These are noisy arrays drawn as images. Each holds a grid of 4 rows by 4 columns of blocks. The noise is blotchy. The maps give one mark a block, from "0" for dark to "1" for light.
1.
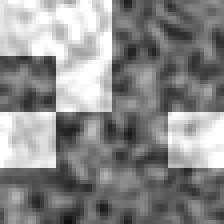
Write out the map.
1 1 0 0
0 1 0 0
1 0 0 1
0 0 0 0
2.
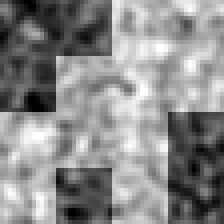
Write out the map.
0 0 1 1
0 1 1 1
1 1 1 0
1 0 1 0
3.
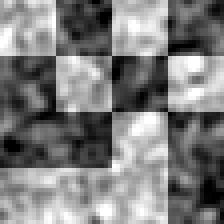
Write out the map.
1 0 1 0
0 1 0 1
0 0 1 0
1 1 1 0
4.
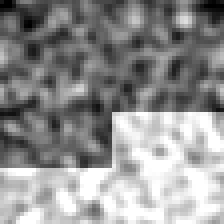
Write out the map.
0 0 0 0
0 0 0 0
0 0 1 1
1 1 1 1
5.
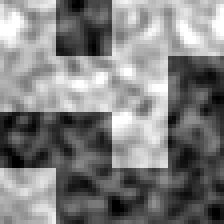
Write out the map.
1 0 1 1
1 1 1 0
0 0 1 0
1 0 0 0
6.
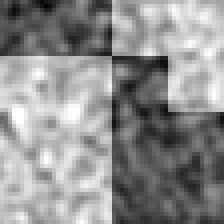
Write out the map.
0 0 1 1
1 1 0 1
1 1 0 0
1 1 0 0
